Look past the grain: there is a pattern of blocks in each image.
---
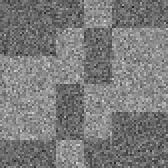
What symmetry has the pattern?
the same after a half turn
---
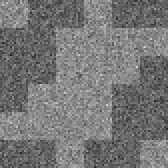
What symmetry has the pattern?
the same after a half turn
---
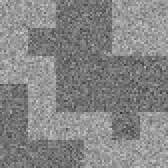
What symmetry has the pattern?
mirrored about the diagonal from the bottom left
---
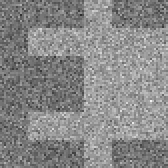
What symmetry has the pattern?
top and bottom mirror each other
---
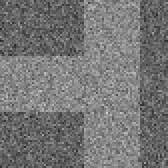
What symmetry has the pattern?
top and bottom mirror each other
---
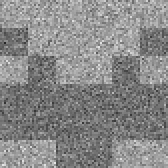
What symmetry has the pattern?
left and right mirror each other
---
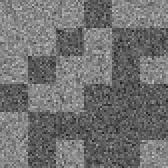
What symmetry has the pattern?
mirrored about the diagonal from the top left
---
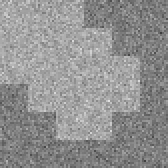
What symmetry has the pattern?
mirrored about the diagonal from the top left
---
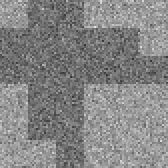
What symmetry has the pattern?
mirrored about the diagonal from the top left
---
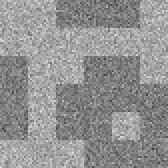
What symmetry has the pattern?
mirrored about the diagonal from the top left
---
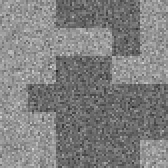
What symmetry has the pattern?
no symmetry
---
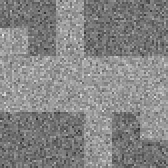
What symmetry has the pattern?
the same after a half turn
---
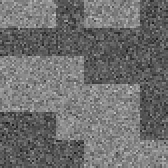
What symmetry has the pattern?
no symmetry
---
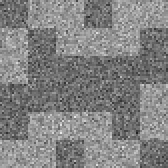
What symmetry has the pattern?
the same after a half turn
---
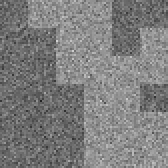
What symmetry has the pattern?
no symmetry
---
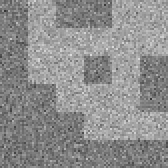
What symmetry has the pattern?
mirrored about the diagonal from the bottom left
